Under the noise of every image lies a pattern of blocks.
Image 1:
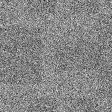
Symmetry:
top and bottom mirror each other
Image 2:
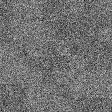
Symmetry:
mirrored about the diagonal from the bottom left
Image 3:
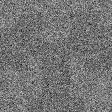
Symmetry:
left and right mirror each other
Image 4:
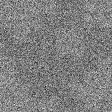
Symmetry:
mirrored about the diagonal from the bottom left
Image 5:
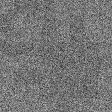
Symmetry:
mirrored about the diagonal from the top left
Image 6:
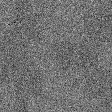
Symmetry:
top and bottom mirror each other
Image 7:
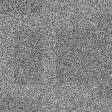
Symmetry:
top and bottom mirror each other
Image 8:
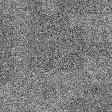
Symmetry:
no symmetry
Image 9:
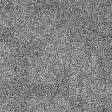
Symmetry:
mirrored about the diagonal from the bottom left
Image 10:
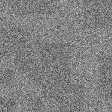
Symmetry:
mirrored about the diagonal from the bottom left
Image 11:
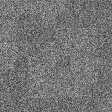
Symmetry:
mirrored about the diagonal from the top left
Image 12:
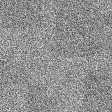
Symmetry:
mirrored about the diagonal from the bottom left
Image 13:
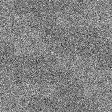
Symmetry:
the same after a half turn
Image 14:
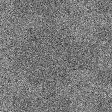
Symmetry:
top and bottom mirror each other
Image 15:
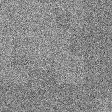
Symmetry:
mirrored about the diagonal from the top left
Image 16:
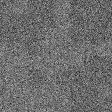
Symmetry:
mirrored about the diagonal from the bottom left
